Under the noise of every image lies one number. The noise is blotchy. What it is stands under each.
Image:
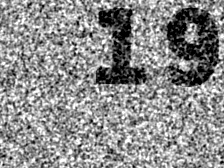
19
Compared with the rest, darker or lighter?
darker
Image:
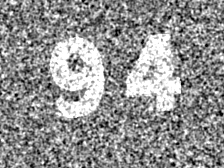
94
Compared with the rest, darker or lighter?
lighter
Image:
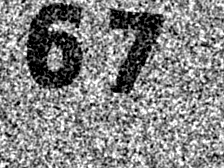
67
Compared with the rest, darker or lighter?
darker
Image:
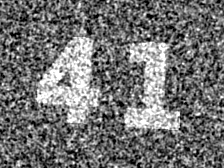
41
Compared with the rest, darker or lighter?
lighter
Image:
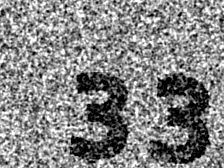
33
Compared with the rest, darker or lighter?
darker
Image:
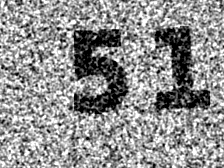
51
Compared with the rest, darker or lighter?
darker
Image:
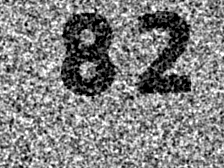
82
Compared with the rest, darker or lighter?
darker
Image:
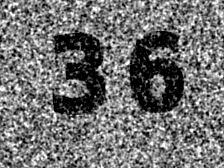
36
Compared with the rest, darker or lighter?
darker
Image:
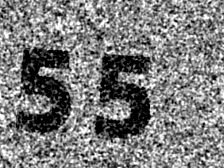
55
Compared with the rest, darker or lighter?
darker
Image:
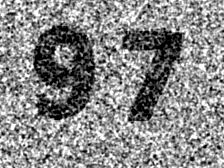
97
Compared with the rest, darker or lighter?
darker
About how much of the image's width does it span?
two thirds
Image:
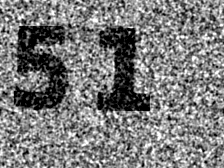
51
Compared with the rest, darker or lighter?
darker
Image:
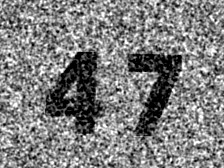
47
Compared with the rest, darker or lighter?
darker
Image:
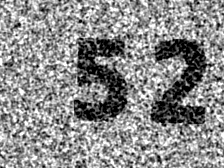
52
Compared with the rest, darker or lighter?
darker
